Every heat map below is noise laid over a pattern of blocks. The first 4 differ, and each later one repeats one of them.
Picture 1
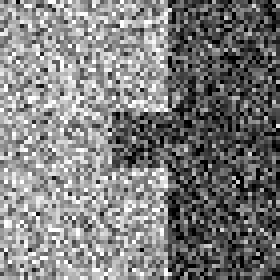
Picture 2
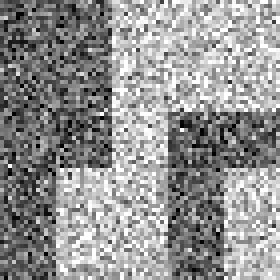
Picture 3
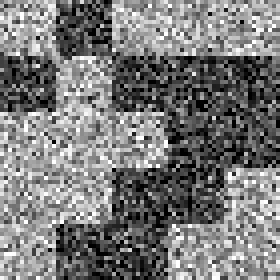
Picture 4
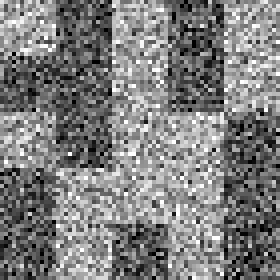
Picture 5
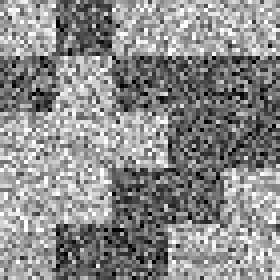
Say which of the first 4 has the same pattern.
3
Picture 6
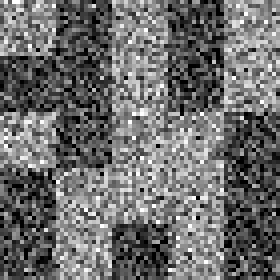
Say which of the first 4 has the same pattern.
4
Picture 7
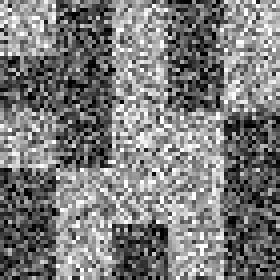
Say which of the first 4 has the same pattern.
4
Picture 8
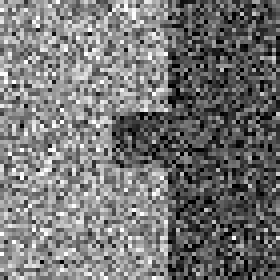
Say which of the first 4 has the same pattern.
1
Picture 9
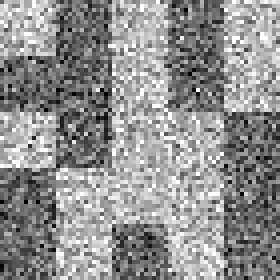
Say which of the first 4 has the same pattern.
4
